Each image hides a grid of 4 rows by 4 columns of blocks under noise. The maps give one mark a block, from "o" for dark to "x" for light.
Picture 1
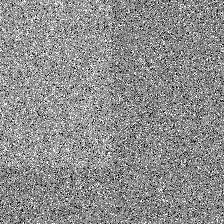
xxoo
xxoo
xxoo
oooo
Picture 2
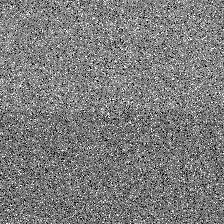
xxxx
xxxx
oooo
oooo
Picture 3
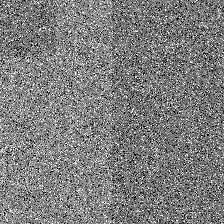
oxoo
xxoo
xxoo
xxoo
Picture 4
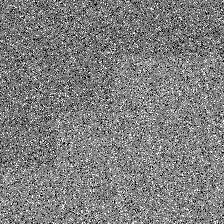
oooo
ooxx
oxxx
xxxx
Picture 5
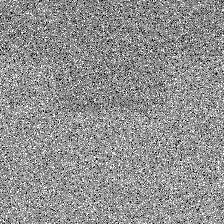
oooo
xoox
xxxx
xxxx
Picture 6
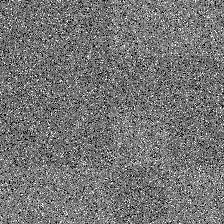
ooxx
oooo
ooxo
xxox
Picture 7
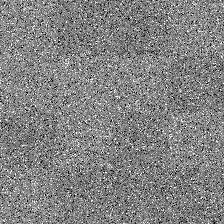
xoox
xxxo
oxox
xooo
